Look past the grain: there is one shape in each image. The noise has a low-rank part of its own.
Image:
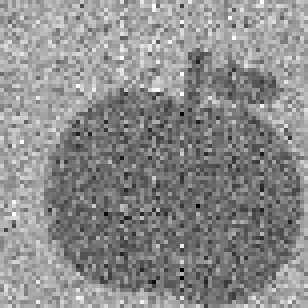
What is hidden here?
dark apple
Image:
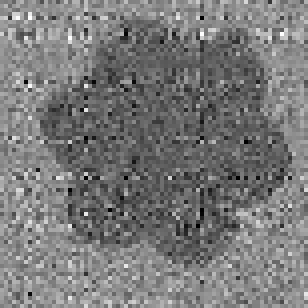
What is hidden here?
dark flower
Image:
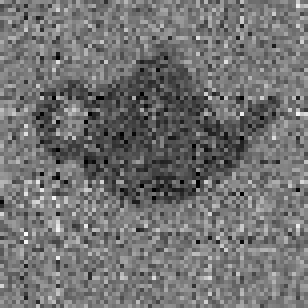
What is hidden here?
dark teapot
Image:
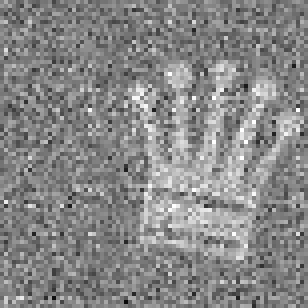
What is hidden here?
light chess queen
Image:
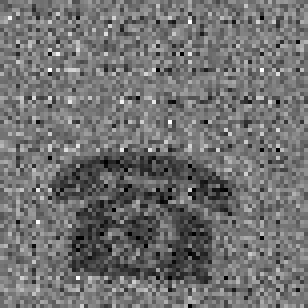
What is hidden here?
dark telephone
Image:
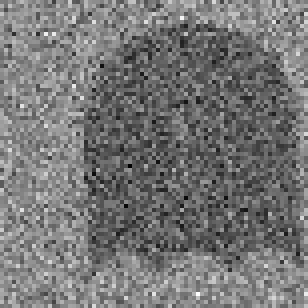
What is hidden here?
dark ghost
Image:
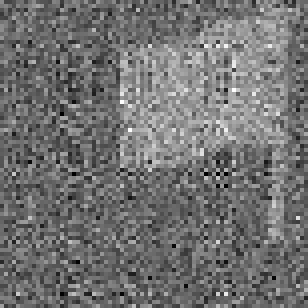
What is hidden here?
light flag
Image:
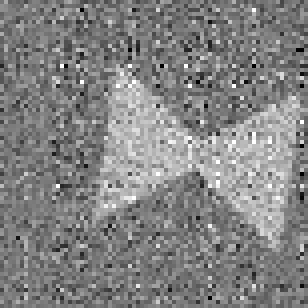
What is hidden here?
light bow tie
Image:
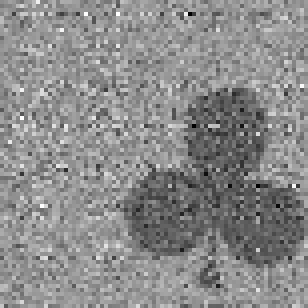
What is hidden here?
dark club
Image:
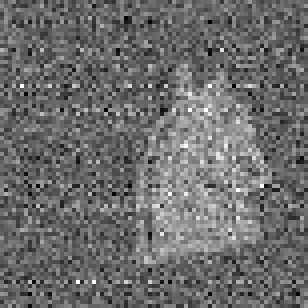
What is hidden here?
light chess knight
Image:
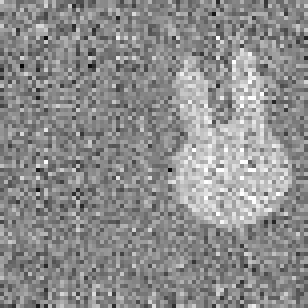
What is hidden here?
light rabbit's head
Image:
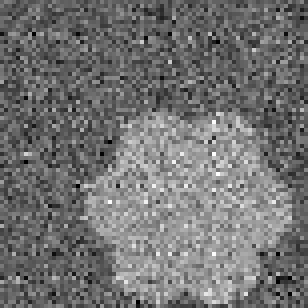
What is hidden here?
light flower
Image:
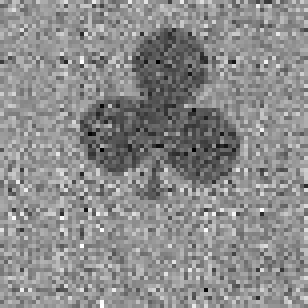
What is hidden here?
dark club
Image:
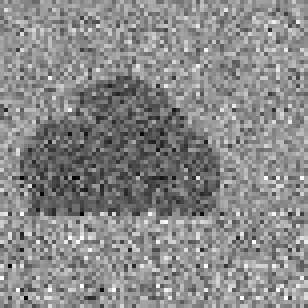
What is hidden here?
dark cloud
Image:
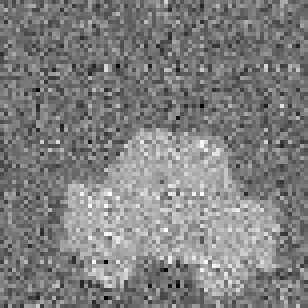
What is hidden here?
light car
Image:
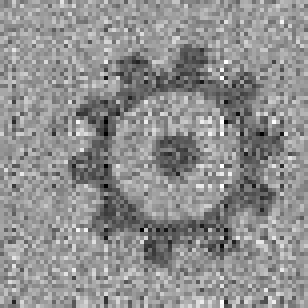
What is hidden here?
dark gear
